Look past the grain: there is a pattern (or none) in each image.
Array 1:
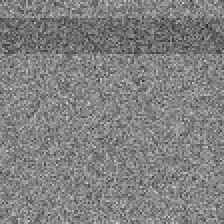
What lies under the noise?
one band of rows
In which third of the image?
top
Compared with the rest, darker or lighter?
darker
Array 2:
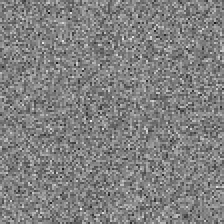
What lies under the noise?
only noise
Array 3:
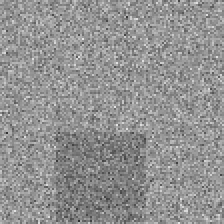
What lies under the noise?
one block
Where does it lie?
bottom middle
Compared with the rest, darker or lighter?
darker
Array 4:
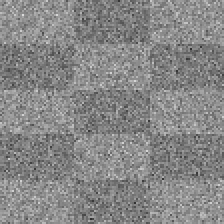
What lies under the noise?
a checkerboard
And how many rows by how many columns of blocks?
5 by 3
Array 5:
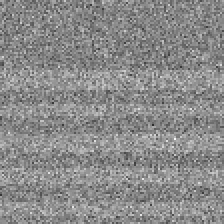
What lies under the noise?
bands of rows
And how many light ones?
5
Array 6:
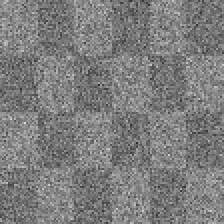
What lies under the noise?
a checkerboard
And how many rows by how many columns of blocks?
4 by 6
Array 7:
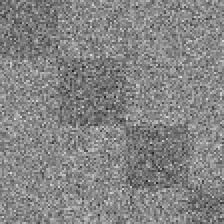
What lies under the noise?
blocks along the diagonal
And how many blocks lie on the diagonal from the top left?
4
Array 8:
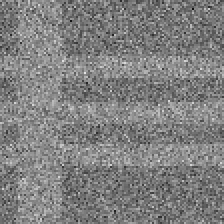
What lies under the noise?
bands of rows crossing bands of columns
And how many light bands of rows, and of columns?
3 and 1
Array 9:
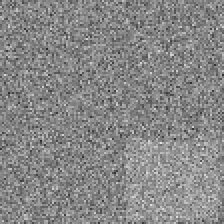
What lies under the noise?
one block
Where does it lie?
bottom right
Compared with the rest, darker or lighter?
lighter
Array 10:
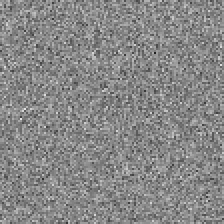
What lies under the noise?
only noise
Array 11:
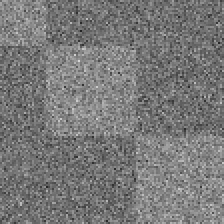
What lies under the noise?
blocks along the diagonal
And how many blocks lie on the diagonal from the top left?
3
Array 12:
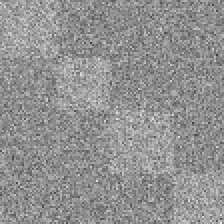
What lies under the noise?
blocks along the diagonal
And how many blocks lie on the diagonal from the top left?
4
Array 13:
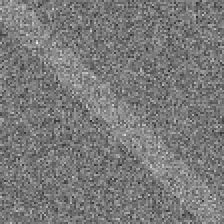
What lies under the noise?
a diagonal band
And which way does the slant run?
top left to bottom right
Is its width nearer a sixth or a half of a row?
a sixth
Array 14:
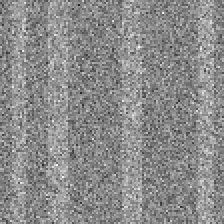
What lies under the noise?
bands of columns
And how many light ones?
4
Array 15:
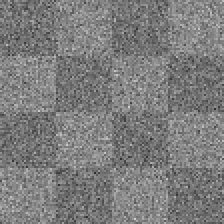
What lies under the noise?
a checkerboard
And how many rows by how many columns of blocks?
4 by 4
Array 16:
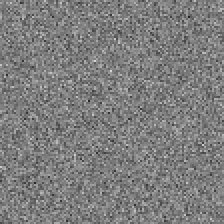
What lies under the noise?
only noise
